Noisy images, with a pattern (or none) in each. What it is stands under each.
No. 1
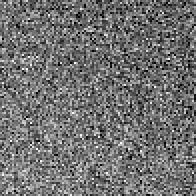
a smooth slope
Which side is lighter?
bottom left
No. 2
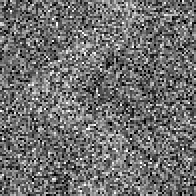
a wavy band
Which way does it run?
top to bottom
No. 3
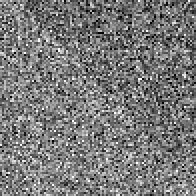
a sharp edge
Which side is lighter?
bottom left
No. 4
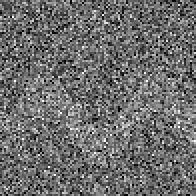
a wavy band
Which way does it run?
left to right
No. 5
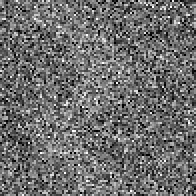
a wavy band
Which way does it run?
top to bottom
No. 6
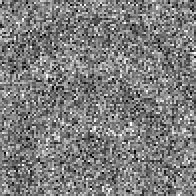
rings round one point
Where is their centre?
bottom middle
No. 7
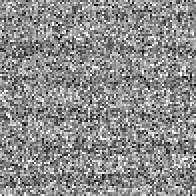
horizontal stripes
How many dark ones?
6
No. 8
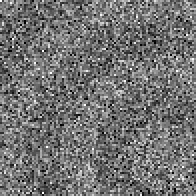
rings round one point
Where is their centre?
bottom right
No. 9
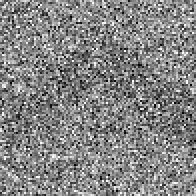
a wavy band
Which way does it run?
left to right
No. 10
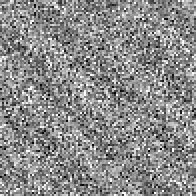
diagonal stripes
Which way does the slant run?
top left to bottom right
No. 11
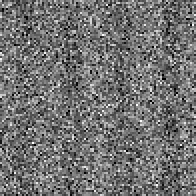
vertical stripes
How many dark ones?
4
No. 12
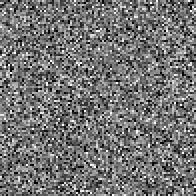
only noise
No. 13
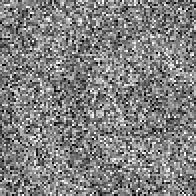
rings round one point
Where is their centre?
middle right
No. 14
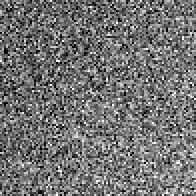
a smooth slope
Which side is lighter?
bottom right
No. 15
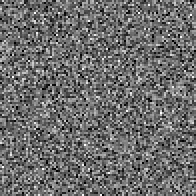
only noise
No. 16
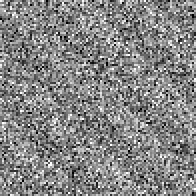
diagonal stripes
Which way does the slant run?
top left to bottom right
